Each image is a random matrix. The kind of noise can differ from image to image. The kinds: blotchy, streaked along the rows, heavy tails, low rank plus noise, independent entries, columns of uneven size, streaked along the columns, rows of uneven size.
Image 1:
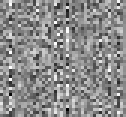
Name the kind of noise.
columns of uneven size
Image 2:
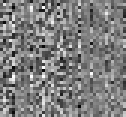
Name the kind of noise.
columns of uneven size
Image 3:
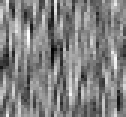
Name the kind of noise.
streaked along the columns
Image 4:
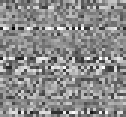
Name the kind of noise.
rows of uneven size
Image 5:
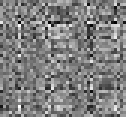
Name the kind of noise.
low rank plus noise
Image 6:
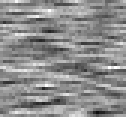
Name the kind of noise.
streaked along the rows
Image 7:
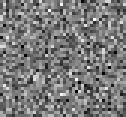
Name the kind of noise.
independent entries
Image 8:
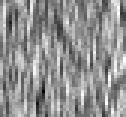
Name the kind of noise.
streaked along the columns
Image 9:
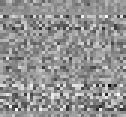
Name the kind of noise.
rows of uneven size
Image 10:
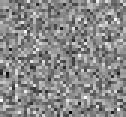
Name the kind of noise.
independent entries
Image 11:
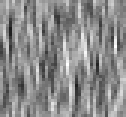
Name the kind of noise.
streaked along the columns
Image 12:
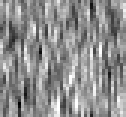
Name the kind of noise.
streaked along the columns
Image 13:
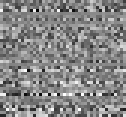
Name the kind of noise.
rows of uneven size
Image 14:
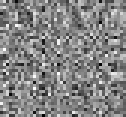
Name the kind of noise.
low rank plus noise
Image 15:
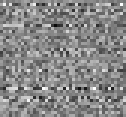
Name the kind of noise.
rows of uneven size
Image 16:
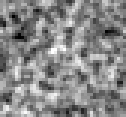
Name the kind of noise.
blotchy
